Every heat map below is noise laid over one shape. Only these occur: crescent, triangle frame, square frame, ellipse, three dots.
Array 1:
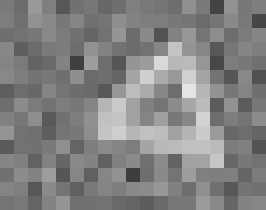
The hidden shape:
triangle frame
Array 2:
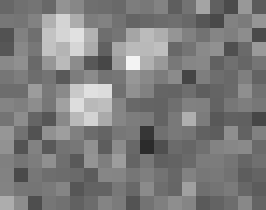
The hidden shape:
three dots
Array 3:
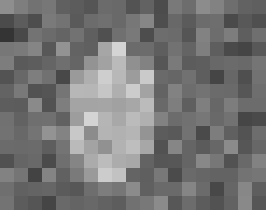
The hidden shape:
ellipse
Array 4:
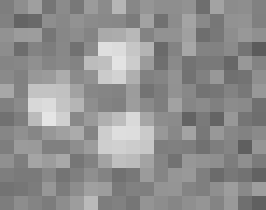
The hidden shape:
three dots
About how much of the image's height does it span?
two thirds
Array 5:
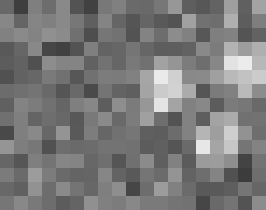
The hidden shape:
three dots
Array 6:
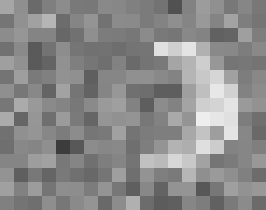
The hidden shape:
crescent
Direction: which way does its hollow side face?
left
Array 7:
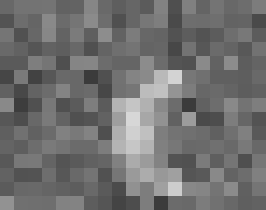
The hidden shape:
crescent
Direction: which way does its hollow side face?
right
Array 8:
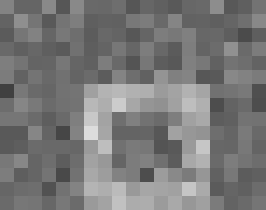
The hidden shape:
square frame
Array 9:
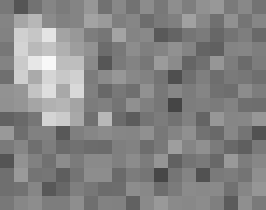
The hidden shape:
ellipse
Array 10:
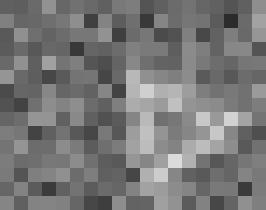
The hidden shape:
triangle frame
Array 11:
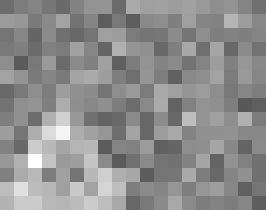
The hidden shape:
triangle frame
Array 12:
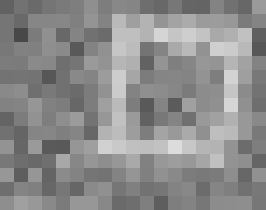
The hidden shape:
square frame
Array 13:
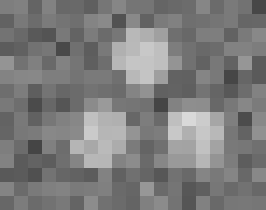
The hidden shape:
three dots
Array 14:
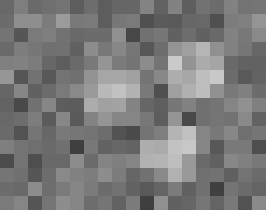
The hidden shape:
three dots
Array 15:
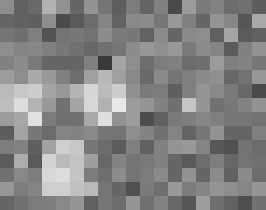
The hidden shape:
three dots
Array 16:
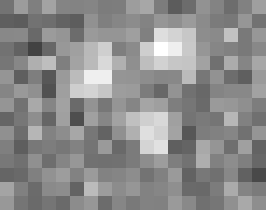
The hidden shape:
three dots
